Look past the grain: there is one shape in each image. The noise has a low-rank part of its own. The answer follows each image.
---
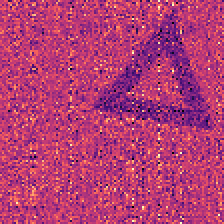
dark triangle frame
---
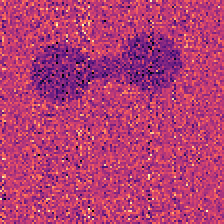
dark dumbbell
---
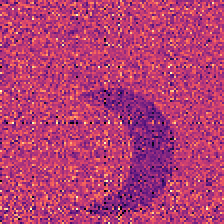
dark crescent
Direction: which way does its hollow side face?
left
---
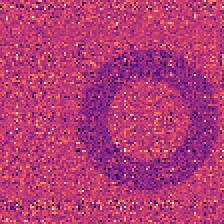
dark ring
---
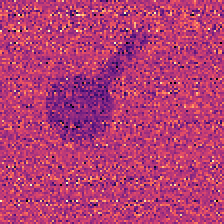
dark lollipop
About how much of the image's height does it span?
half
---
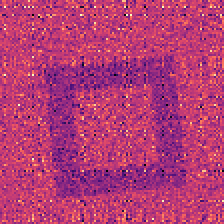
dark square frame
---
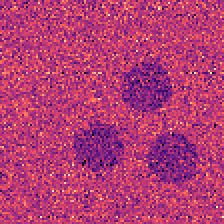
dark three dots
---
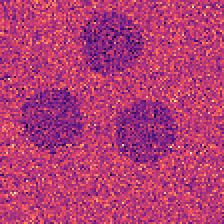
dark three dots
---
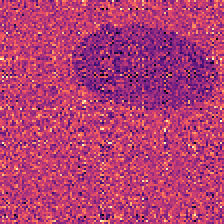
dark ellipse
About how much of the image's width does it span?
two thirds
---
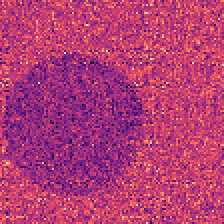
dark disc
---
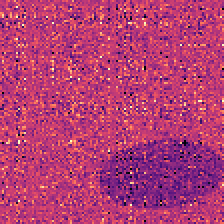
dark ellipse
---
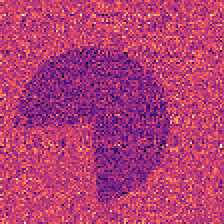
dark disc with a wedge cut out
